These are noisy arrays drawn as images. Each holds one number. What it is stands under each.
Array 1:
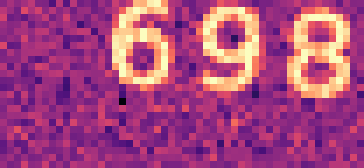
698
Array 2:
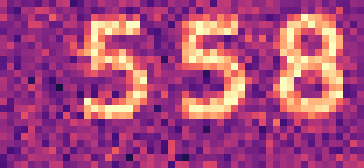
558
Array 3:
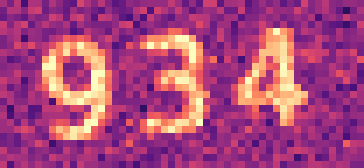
934
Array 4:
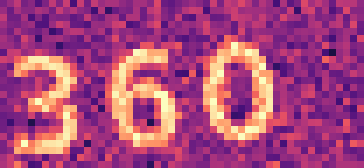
360
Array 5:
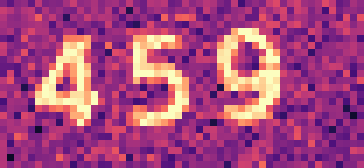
459
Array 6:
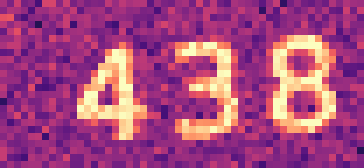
438
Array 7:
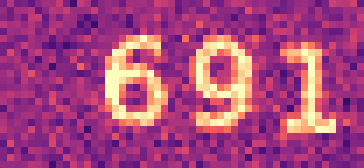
691
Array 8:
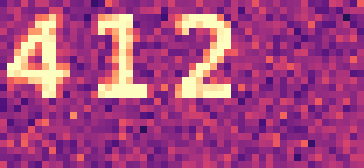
412
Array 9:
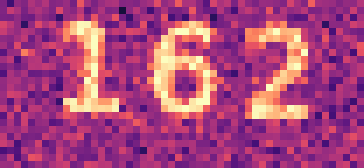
162
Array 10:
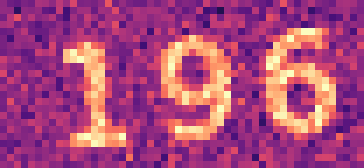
196
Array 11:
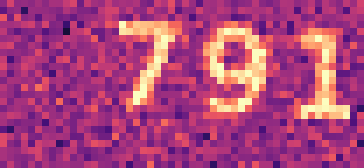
791
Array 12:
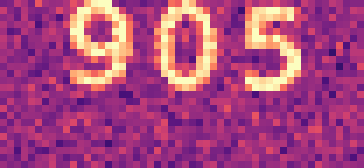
905
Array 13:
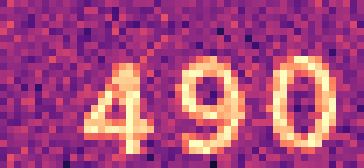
490
